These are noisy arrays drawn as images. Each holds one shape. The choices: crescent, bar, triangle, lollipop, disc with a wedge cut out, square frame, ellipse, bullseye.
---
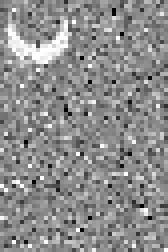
crescent
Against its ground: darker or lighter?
lighter
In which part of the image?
top left
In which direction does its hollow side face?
up
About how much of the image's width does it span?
a third
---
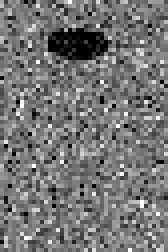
ellipse
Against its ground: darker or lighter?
darker
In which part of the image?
top middle
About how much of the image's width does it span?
a third
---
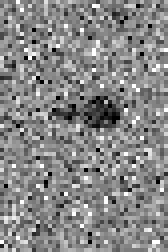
lollipop
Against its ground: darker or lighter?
darker
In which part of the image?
centre
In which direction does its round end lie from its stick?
right
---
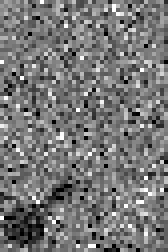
lollipop
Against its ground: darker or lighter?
darker
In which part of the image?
bottom left
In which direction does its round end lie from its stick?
down and left
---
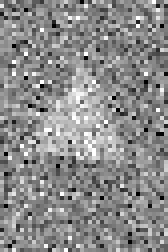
triangle
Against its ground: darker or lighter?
lighter
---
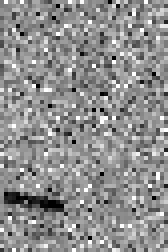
bar
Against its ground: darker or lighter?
darker
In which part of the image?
bottom left
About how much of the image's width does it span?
a third
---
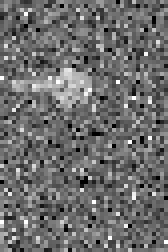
lollipop
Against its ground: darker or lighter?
lighter
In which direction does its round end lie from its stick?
right
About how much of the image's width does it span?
half
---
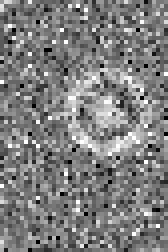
bullseye
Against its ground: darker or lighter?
lighter
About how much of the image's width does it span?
half
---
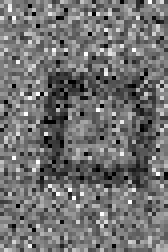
square frame
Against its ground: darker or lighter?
darker
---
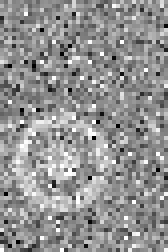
bullseye
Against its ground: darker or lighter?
lighter
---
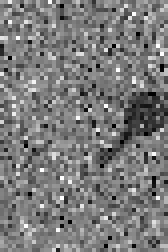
lollipop
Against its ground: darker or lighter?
darker
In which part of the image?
middle right
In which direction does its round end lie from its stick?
up and right
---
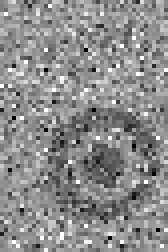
bullseye
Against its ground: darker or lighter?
darker
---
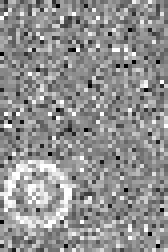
bullseye
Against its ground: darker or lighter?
lighter
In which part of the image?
bottom left
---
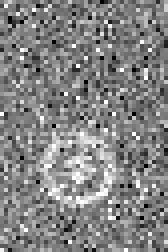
bullseye
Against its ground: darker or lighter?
lighter
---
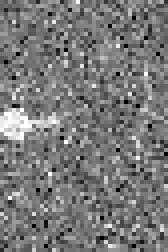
lollipop
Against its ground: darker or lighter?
lighter
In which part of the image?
middle left
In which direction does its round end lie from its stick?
left
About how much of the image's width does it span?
a third
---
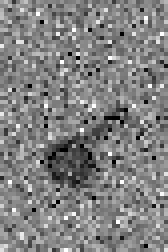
lollipop
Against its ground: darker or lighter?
darker
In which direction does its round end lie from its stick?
down and left
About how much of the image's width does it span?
half
